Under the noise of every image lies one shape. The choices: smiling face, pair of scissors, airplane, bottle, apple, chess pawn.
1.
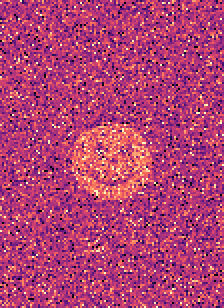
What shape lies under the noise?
smiling face
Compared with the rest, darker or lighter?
lighter
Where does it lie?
centre
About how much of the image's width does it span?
a third
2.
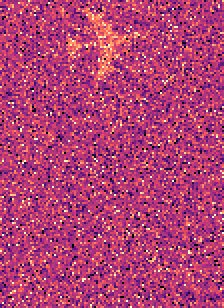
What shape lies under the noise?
airplane
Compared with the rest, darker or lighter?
lighter
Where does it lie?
top middle
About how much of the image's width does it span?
a third
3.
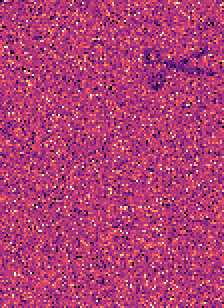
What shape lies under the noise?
pair of scissors
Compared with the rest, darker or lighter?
darker
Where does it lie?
top right
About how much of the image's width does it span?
a third
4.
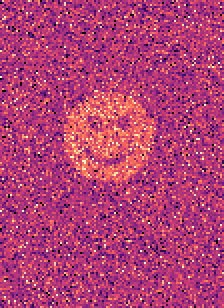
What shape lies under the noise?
smiling face
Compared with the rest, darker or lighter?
lighter
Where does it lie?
centre
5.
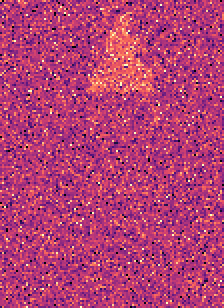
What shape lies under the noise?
chess pawn
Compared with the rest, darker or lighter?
lighter
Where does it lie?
top middle
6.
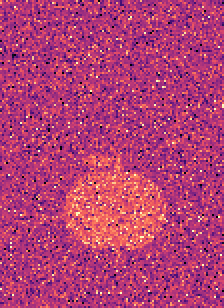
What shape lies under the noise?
apple
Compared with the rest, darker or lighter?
lighter
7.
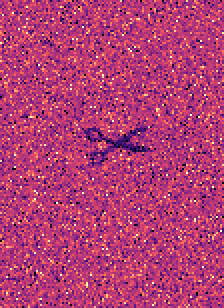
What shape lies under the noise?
pair of scissors
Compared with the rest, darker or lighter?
darker
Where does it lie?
centre
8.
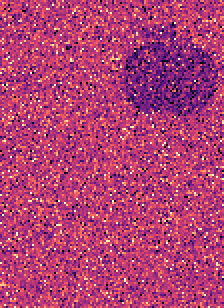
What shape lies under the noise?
apple
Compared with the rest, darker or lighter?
darker
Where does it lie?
top right
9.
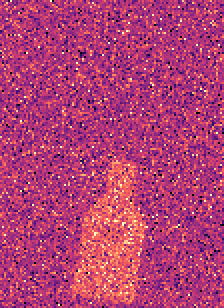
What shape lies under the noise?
bottle
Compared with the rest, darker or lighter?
lighter
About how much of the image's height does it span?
half
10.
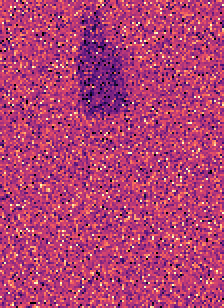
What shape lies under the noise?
bottle
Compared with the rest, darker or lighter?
darker
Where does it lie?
top middle
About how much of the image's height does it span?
a third
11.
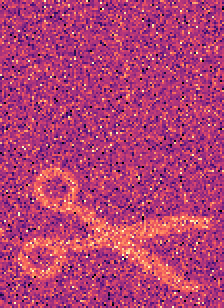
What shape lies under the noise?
pair of scissors
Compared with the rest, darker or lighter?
lighter
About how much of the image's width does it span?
nearly all
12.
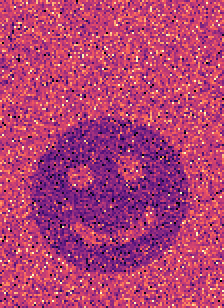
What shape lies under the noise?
smiling face
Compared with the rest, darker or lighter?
darker
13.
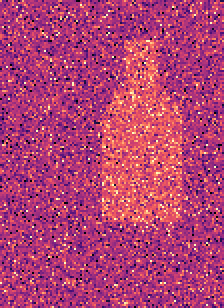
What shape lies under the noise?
bottle
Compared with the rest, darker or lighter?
lighter
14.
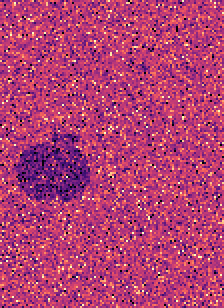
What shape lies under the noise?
apple
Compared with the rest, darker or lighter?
darker
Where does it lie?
middle left
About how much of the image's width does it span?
a third
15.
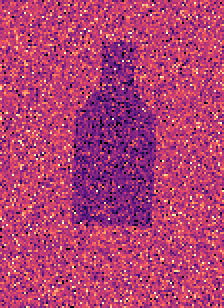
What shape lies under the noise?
bottle
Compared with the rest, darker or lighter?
darker
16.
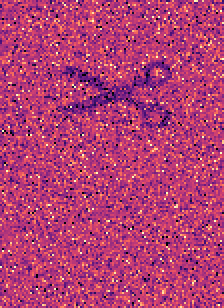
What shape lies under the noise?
pair of scissors
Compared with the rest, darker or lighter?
darker
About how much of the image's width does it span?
half
